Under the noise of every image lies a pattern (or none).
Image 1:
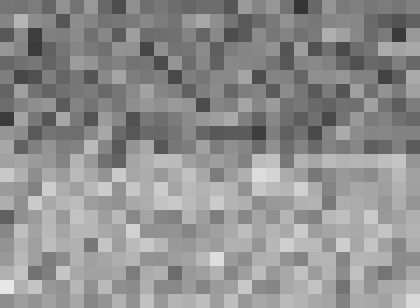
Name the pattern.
a sharp edge
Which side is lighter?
bottom
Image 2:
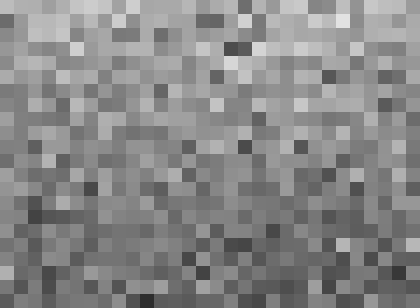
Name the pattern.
a smooth slope
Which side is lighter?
top
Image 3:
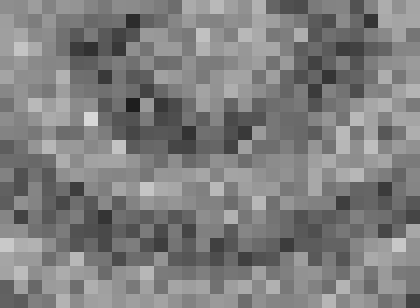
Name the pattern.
rings round one point
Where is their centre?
top middle
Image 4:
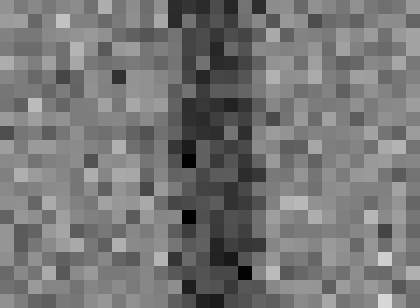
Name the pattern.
one vertical stripe
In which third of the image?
middle
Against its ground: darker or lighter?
darker
